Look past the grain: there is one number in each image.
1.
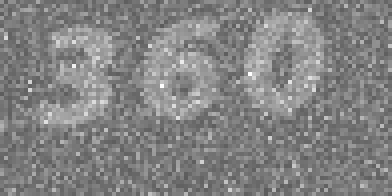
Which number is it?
360
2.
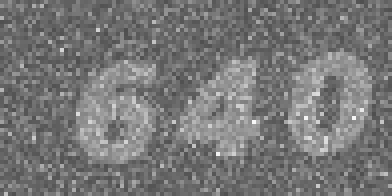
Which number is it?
640
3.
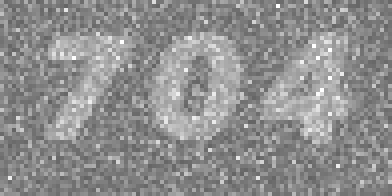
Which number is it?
704
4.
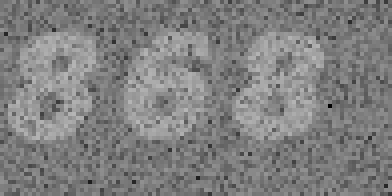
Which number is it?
868
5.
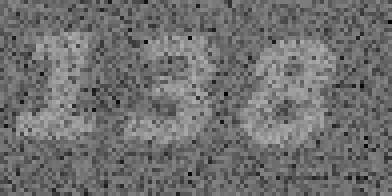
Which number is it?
138
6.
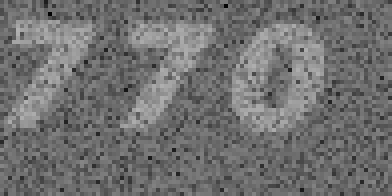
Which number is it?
770
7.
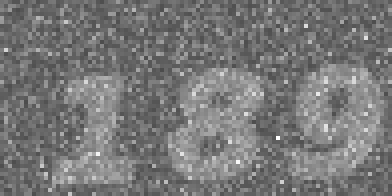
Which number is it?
189
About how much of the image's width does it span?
nearly all
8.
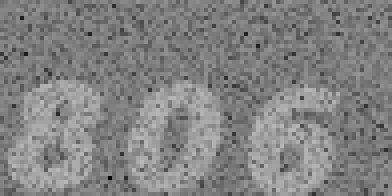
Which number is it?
806
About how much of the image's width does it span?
nearly all
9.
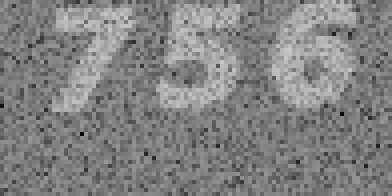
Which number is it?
756
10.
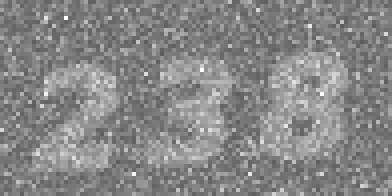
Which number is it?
238
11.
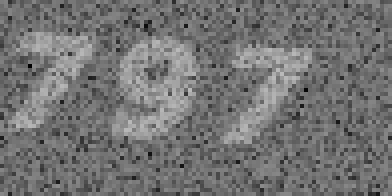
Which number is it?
797
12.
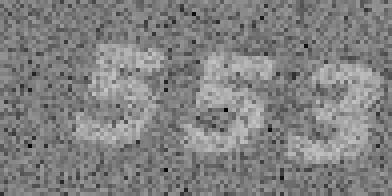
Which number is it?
553
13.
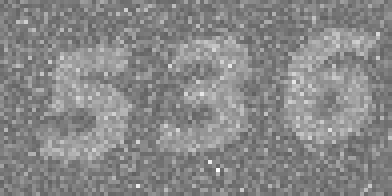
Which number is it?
536
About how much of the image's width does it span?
nearly all
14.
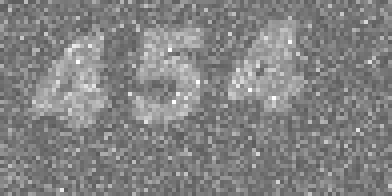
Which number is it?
454
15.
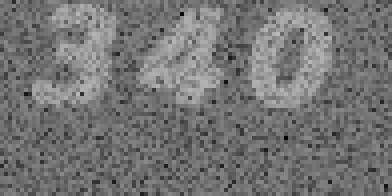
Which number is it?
340
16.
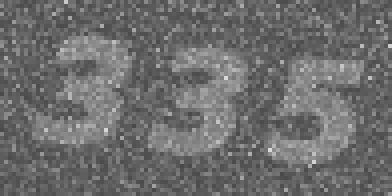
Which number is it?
335
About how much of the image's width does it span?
nearly all
